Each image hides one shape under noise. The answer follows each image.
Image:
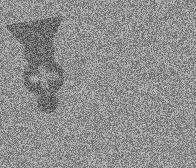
chess bishop
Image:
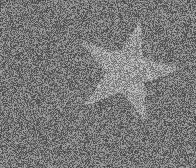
star
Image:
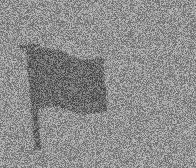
flag
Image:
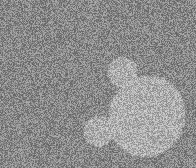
bear's head
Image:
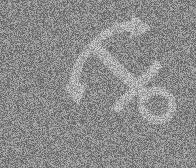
anchor
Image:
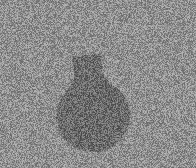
light bulb
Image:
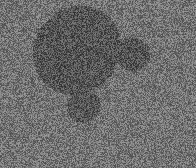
bear's head
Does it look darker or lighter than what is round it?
darker
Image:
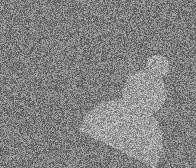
chess pawn
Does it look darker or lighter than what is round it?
lighter
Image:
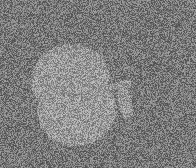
apple
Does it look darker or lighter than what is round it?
lighter
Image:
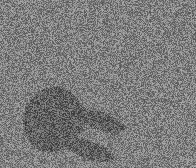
rabbit's head
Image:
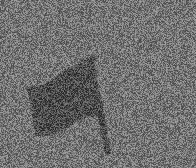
flag
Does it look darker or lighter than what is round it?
darker
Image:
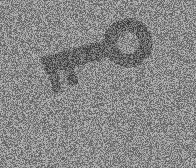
key
